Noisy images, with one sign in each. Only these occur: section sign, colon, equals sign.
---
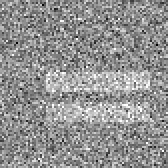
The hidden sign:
equals sign
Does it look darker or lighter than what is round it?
lighter
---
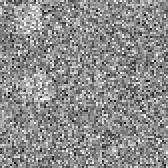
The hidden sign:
colon
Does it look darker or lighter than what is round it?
lighter
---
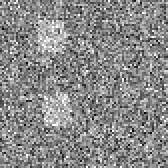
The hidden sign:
colon
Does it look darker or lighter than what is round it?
lighter
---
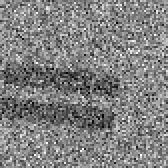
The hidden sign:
equals sign
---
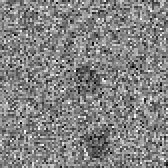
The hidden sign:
colon
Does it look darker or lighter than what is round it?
darker
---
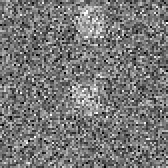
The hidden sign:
colon
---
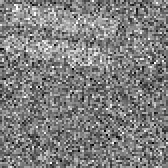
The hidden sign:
equals sign
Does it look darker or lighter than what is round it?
lighter
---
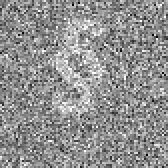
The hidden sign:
section sign
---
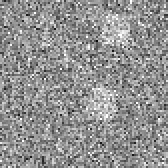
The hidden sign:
colon
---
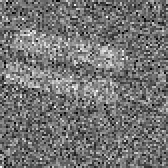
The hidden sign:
equals sign
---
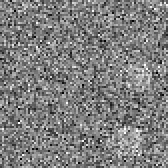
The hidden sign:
colon
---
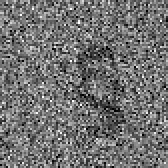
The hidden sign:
section sign
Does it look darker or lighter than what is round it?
darker
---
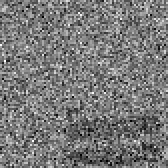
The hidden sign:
equals sign
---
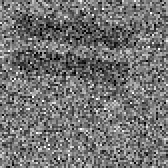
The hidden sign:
equals sign
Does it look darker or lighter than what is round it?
darker
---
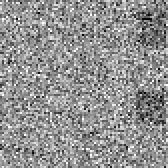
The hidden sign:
colon
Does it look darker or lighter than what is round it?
darker
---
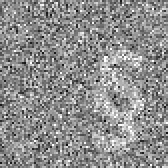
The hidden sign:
section sign
